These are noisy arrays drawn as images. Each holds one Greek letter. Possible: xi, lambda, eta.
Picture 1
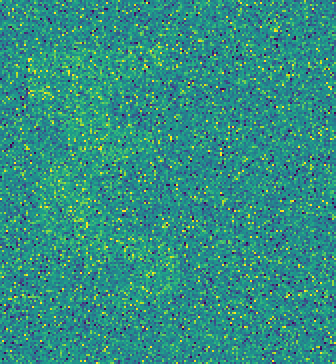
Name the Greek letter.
xi
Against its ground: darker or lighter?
lighter
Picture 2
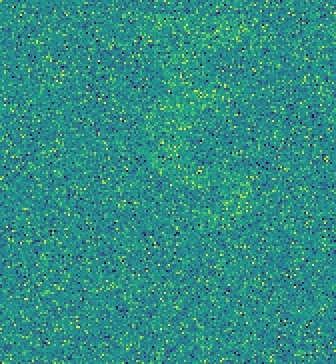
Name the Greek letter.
xi
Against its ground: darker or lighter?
lighter
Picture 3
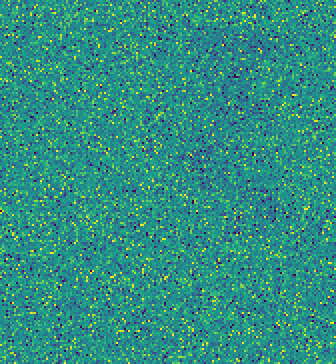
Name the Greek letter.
xi
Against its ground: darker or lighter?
darker
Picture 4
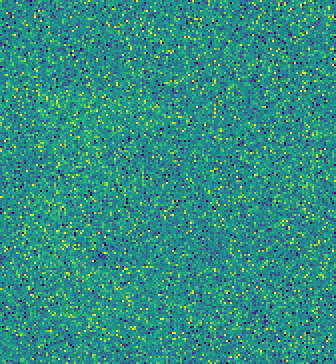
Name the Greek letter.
xi
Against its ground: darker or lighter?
lighter
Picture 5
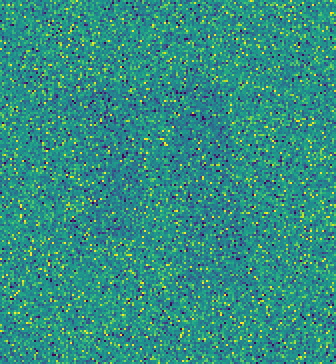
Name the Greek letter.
eta
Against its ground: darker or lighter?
darker
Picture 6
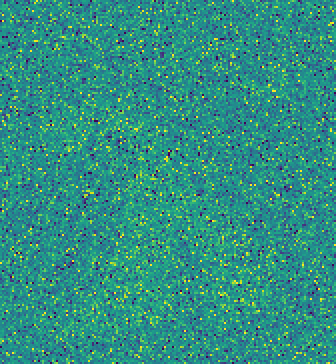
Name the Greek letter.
lambda
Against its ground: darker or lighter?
lighter
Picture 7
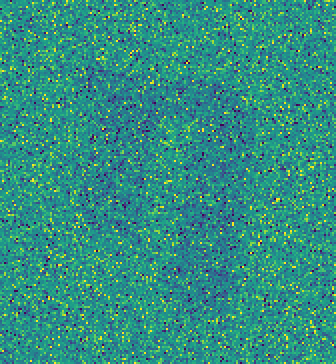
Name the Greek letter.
eta
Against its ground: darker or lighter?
darker
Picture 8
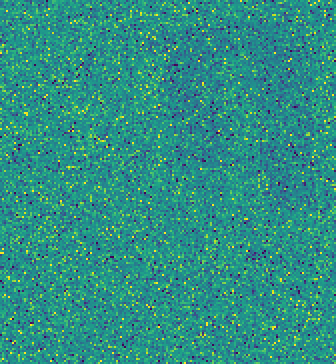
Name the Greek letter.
eta
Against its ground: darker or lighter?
darker
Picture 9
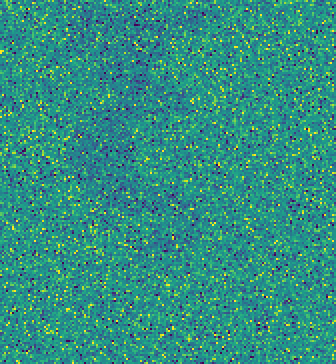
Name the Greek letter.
xi
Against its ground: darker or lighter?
darker
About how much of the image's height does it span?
two thirds
